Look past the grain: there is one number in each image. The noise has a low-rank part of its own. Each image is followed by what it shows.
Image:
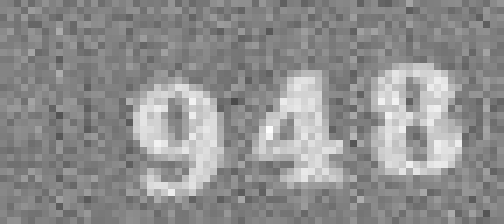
948
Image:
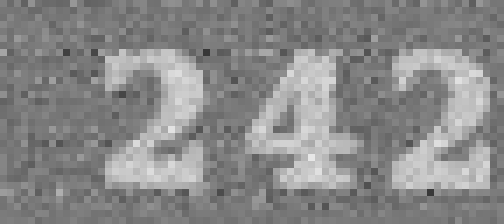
242
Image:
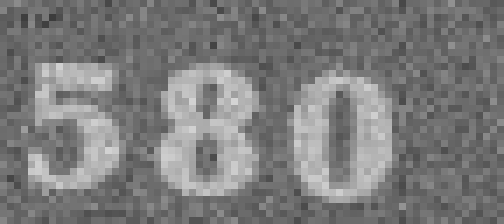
580
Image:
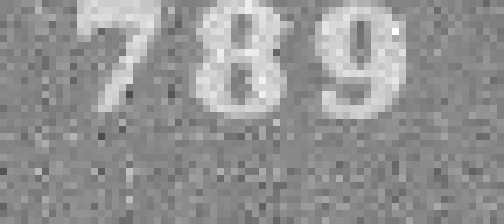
789
